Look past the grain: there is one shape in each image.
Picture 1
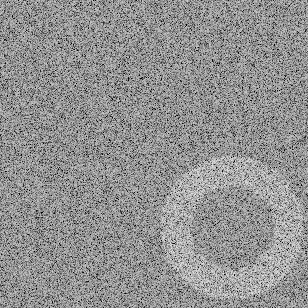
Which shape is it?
ring
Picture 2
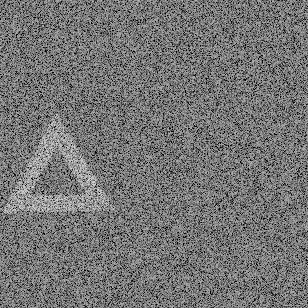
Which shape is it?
triangle frame
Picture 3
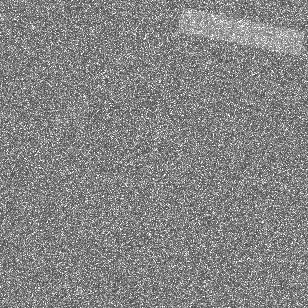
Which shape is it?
bar
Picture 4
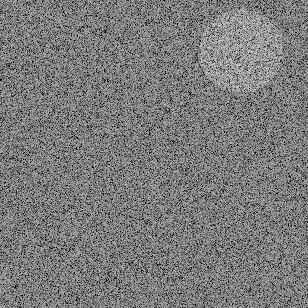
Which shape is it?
disc
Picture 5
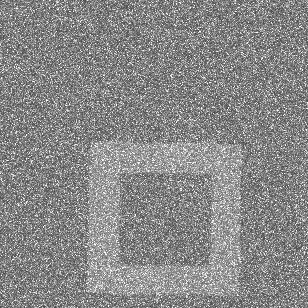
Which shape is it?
square frame
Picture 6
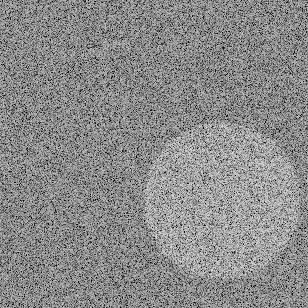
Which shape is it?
disc
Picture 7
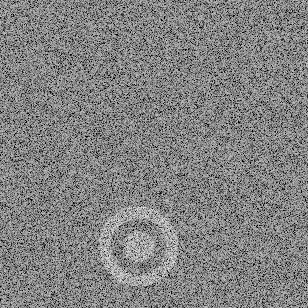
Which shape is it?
bullseye
